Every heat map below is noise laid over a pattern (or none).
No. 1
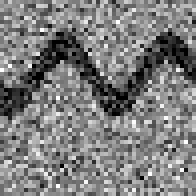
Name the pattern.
a wavy band
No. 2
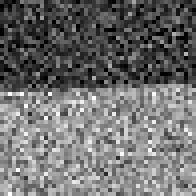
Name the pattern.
a sharp edge
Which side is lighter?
bottom
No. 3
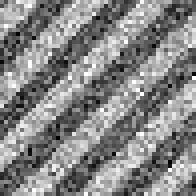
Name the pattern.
diagonal stripes
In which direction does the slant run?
bottom left to top right
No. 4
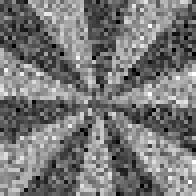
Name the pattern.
spokes from one point
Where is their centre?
centre
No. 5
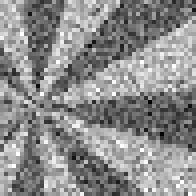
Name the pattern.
spokes from one point
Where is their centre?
middle left
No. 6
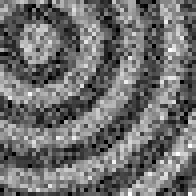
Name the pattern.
rings round one point
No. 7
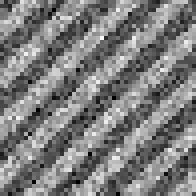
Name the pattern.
diagonal stripes
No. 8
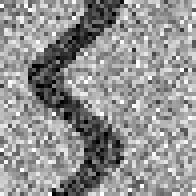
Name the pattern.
a wavy band
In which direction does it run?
top to bottom
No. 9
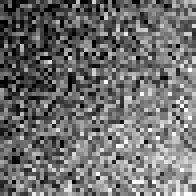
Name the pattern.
a smooth slope
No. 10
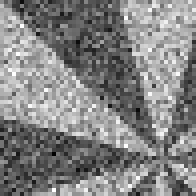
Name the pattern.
spokes from one point
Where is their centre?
bottom right
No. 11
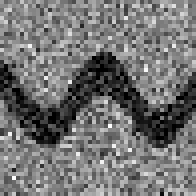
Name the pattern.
a wavy band
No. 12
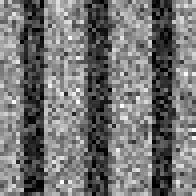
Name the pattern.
vertical stripes
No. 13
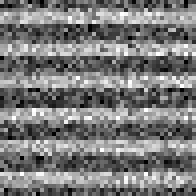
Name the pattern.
horizontal stripes
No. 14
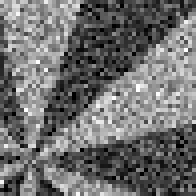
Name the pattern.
spokes from one point
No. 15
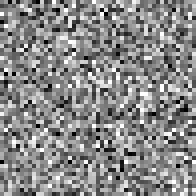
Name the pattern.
only noise
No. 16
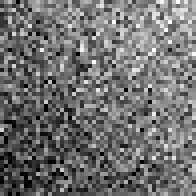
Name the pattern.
a smooth slope
